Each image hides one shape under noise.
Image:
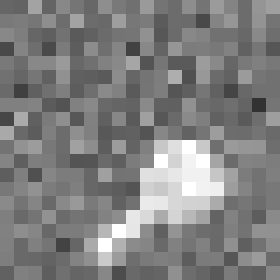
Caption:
light lollipop
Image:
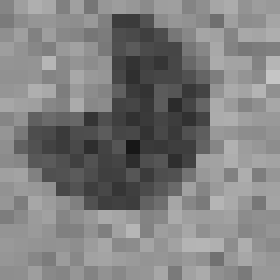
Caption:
dark disc with a wedge cut out
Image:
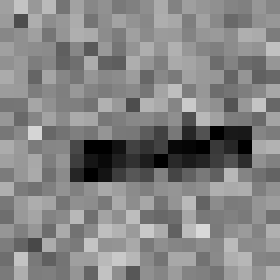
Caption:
dark bar
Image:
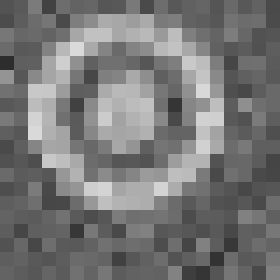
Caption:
light bullseye
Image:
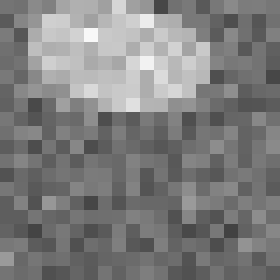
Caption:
light ellipse
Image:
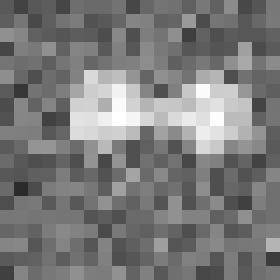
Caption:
light dumbbell
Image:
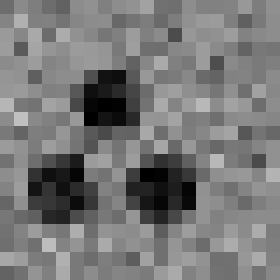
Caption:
dark three dots
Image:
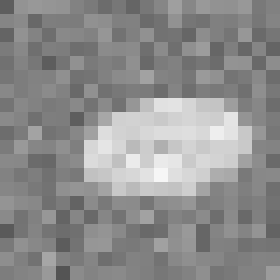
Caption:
light ellipse
